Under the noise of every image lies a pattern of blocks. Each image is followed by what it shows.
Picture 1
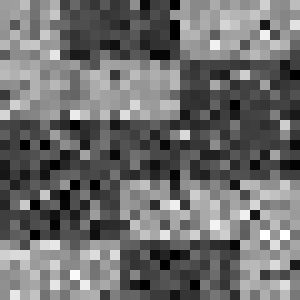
the same after a half turn
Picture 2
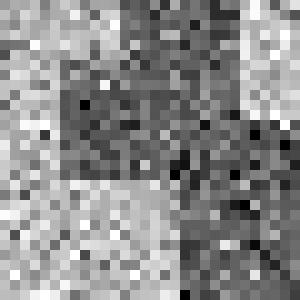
no symmetry
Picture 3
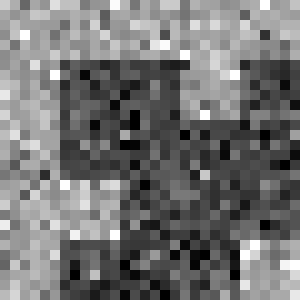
mirrored about the diagonal from the top left
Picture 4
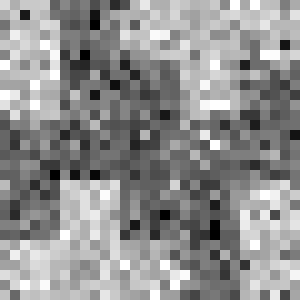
the same after a half turn
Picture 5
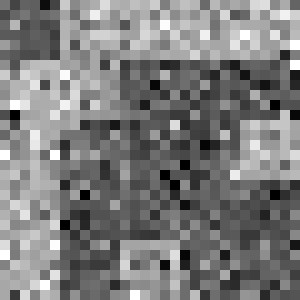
mirrored about the diagonal from the top left
